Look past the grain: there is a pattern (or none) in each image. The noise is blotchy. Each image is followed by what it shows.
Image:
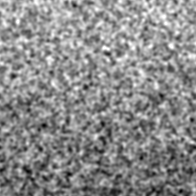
a smooth slope
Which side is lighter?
top
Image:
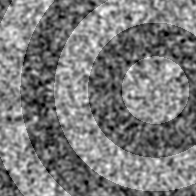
rings round one point
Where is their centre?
middle right
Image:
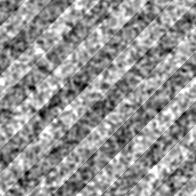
diagonal stripes
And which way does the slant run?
bottom left to top right
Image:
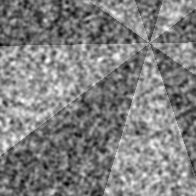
spokes from one point
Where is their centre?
top right
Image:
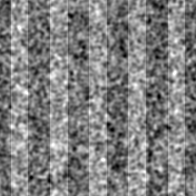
vertical stripes
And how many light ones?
5
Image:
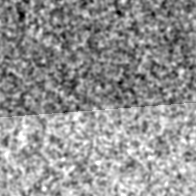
a sharp edge
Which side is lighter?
bottom
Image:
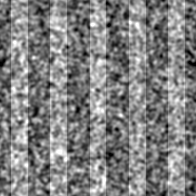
vertical stripes
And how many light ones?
5
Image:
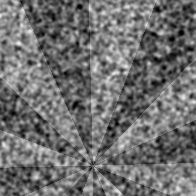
spokes from one point
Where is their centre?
bottom middle
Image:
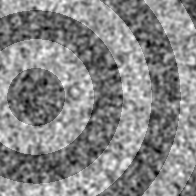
rings round one point
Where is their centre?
middle left
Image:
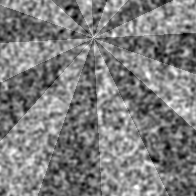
spokes from one point
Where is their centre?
top middle
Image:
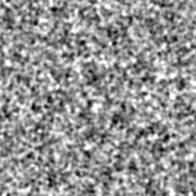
only noise
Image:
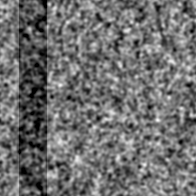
one vertical stripe
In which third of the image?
left
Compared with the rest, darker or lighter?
darker
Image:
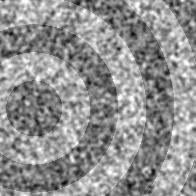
rings round one point
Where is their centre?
middle left
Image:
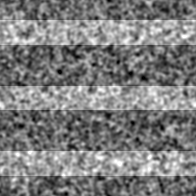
horizontal stripes
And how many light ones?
3
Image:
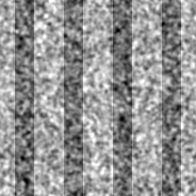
vertical stripes
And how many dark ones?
4
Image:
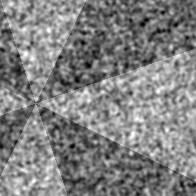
spokes from one point
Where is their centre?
middle left
